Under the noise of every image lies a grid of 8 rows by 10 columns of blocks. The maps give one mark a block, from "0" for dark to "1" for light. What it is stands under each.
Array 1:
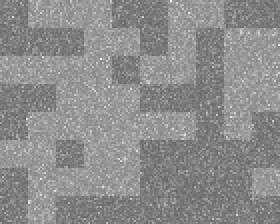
0 1 1 1 0 0 1 1 0 0
0 0 0 1 1 0 1 0 1 1
1 1 1 1 0 1 1 0 1 1
0 0 1 1 1 0 0 0 1 1
0 1 1 1 1 1 1 0 1 0
1 1 0 1 1 0 0 0 0 0
0 1 1 1 1 0 0 0 0 1
0 1 0 0 0 0 0 0 0 0
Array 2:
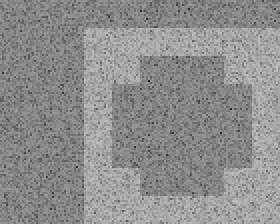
0 0 0 0 0 0 0 0 0 0
0 0 0 1 1 1 1 1 1 1
0 0 0 1 1 0 0 0 1 1
0 0 0 1 0 0 0 0 0 1
0 0 0 1 0 0 0 0 0 1
0 0 0 1 0 0 0 0 0 1
0 0 0 1 1 0 0 0 1 1
0 0 0 1 1 1 1 1 1 1
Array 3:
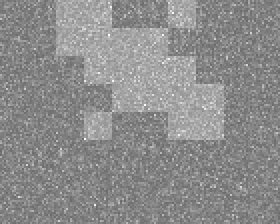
0 0 1 1 0 0 1 0 0 0
0 0 1 1 1 1 0 0 0 0
0 0 0 1 1 1 1 0 0 0
0 0 0 0 1 1 1 1 0 0
0 0 0 1 0 0 1 1 0 0
0 0 0 0 0 0 0 0 0 0
0 0 0 0 0 0 0 0 0 0
0 0 0 0 0 0 0 0 0 0
